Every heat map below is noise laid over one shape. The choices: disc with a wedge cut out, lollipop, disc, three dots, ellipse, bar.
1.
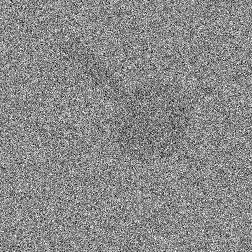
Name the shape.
lollipop
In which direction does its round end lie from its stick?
down and right
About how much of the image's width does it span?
half
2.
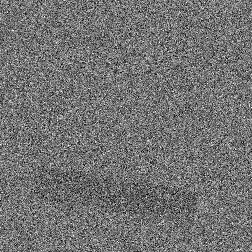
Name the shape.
bar
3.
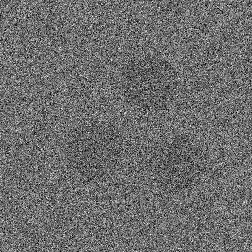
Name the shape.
three dots
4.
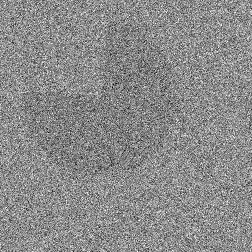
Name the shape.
disc with a wedge cut out
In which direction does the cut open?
up and left
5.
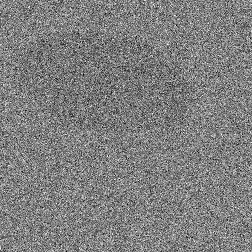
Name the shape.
ellipse
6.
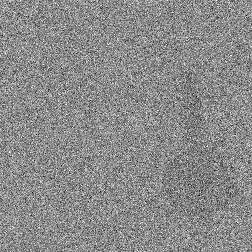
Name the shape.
lollipop
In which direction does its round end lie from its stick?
down
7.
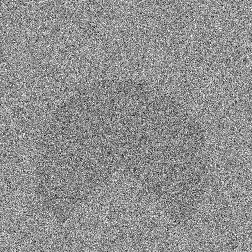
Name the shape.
disc with a wedge cut out
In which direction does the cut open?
down
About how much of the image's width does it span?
two thirds
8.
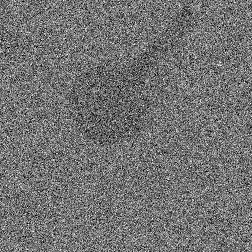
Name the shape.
lollipop
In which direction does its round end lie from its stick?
down and left
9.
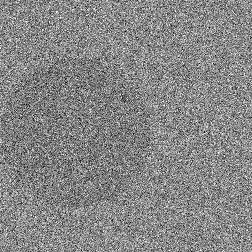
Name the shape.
disc
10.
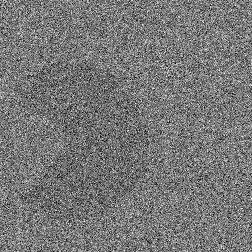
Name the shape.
disc with a wedge cut out
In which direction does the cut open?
left
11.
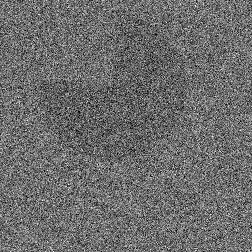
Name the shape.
disc with a wedge cut out
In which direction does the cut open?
up and left
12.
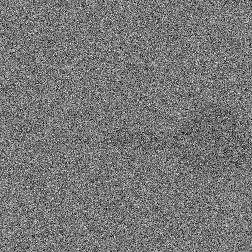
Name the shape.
lollipop
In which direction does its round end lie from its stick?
right
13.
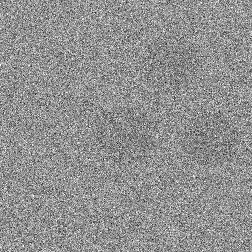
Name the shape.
three dots
